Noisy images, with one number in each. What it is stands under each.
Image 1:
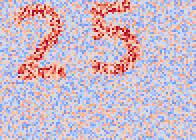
25
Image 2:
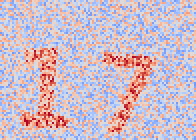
17
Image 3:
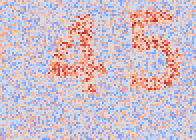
45
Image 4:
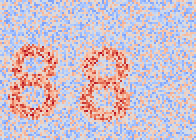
88
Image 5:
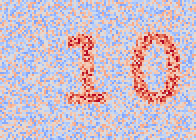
10
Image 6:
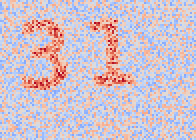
31
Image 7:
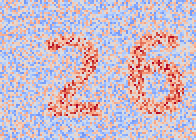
26
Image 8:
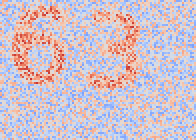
63
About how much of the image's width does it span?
two thirds
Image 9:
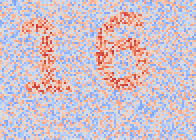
16
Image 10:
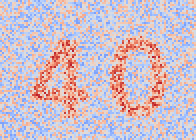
40
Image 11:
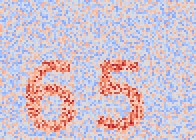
65
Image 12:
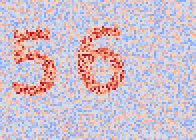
56
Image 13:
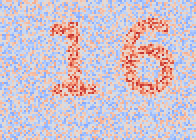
16
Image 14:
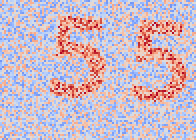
55
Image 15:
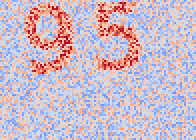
95
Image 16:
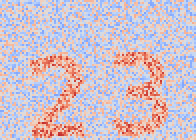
23
